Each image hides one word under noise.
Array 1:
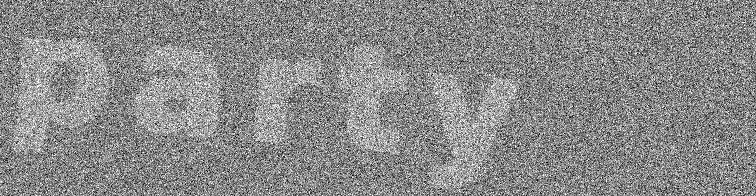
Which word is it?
party
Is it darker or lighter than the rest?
lighter
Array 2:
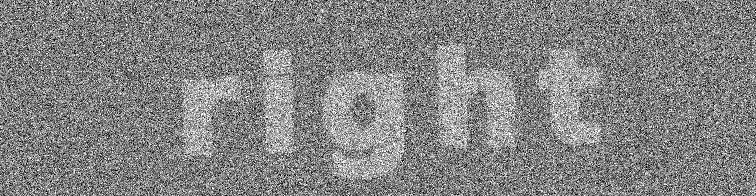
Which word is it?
right
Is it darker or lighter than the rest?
lighter
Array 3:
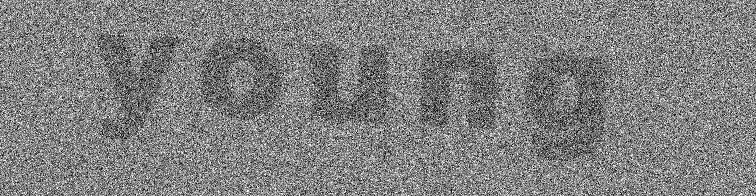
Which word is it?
young
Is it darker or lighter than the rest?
darker
